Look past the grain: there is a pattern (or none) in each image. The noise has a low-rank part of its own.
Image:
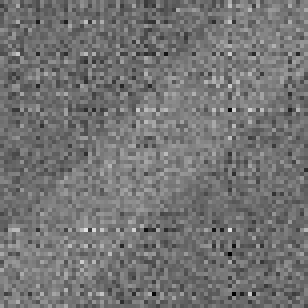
a diagonal band
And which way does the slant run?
bottom left to top right
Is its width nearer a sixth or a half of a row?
a half
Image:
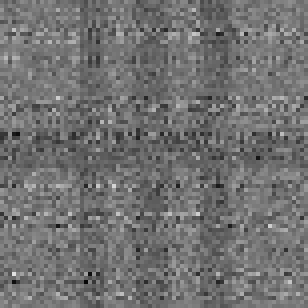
bands of rows crossing bands of columns
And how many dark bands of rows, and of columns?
1 and 3
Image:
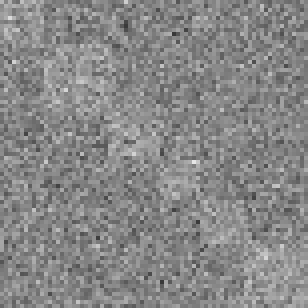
blocks along the diagonal
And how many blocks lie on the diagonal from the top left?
6
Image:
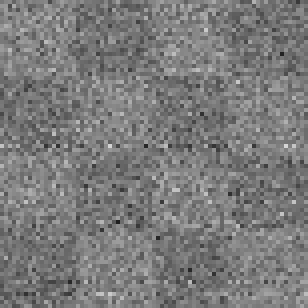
a checkerboard
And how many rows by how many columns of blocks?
4 by 4
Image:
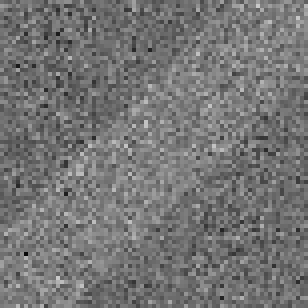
a diagonal band
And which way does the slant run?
bottom left to top right
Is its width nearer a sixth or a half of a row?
a half
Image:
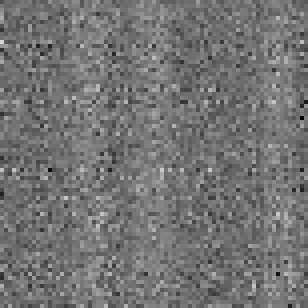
bands of columns
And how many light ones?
3
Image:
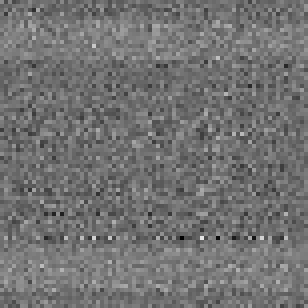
bands of rows
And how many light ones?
2
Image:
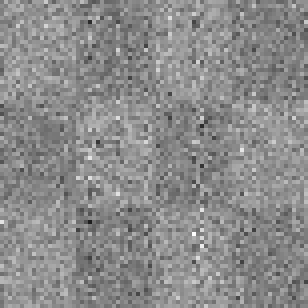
a checkerboard
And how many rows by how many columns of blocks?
3 by 4
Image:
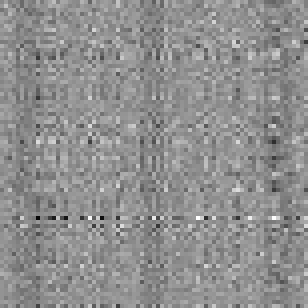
bands of columns
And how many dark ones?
3
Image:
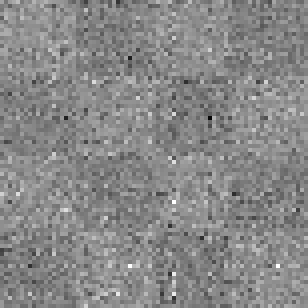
a checkerboard
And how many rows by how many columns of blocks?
4 by 4
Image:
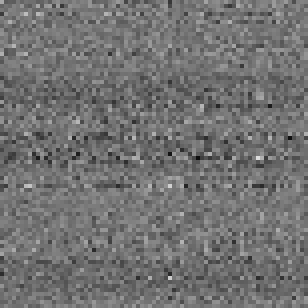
bands of rows
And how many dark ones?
3
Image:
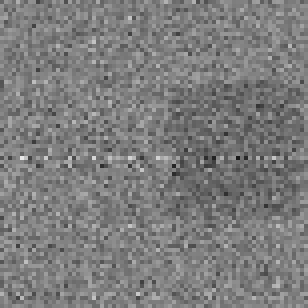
one block
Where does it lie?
middle right
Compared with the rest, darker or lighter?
darker
